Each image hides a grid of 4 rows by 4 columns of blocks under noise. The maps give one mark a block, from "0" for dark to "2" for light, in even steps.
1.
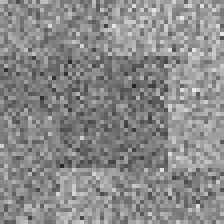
1 1 2 2
0 0 0 2
1 0 0 2
1 2 1 1
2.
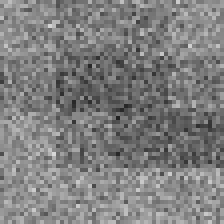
2 1 1 2
1 0 0 1
2 1 0 0
2 2 2 2
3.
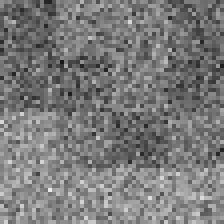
0 1 1 0
0 0 1 0
2 1 0 1
2 2 2 2
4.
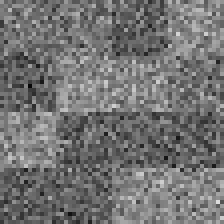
1 1 0 2
0 2 2 1
2 0 0 0
0 0 2 2
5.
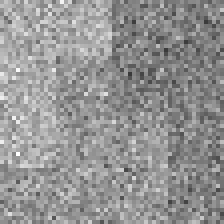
2 2 0 0
2 1 0 0
2 1 1 0
1 1 1 0
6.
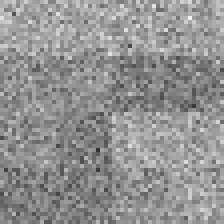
2 2 2 2
1 1 0 0
1 0 2 2
0 0 1 2
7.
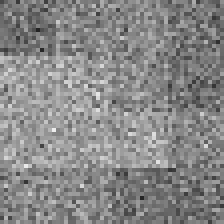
0 1 1 0
2 2 1 0
2 2 2 1
1 1 0 0
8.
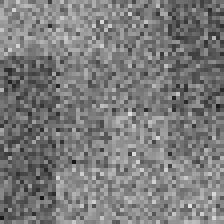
2 2 1 0
0 1 1 0
0 1 2 1
0 2 2 2
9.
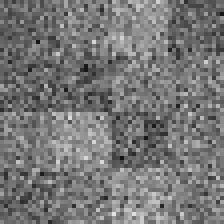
0 1 2 0
0 0 1 1
1 2 0 1
0 1 2 1
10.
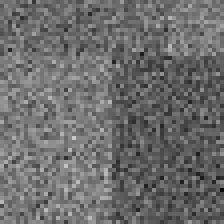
1 1 1 2
2 2 0 0
2 2 0 0
2 2 0 0
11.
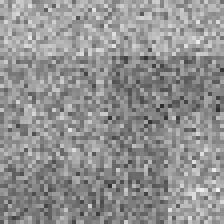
2 2 2 2
1 1 0 0
1 1 0 1
0 0 0 2
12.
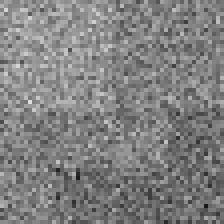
2 2 1 1
2 2 1 1
1 1 1 0
1 0 0 0
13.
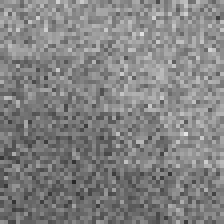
2 2 2 2
1 1 2 2
0 0 1 2
0 0 0 1
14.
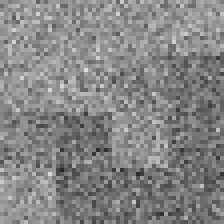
2 2 2 2
2 2 1 0
1 0 2 0
2 0 0 0
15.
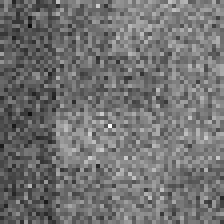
0 1 2 2
0 1 1 2
0 2 2 2
0 1 2 1
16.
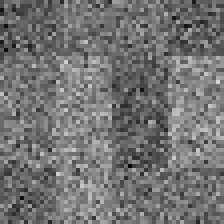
0 1 1 0
1 2 0 2
1 2 0 2
0 2 1 1
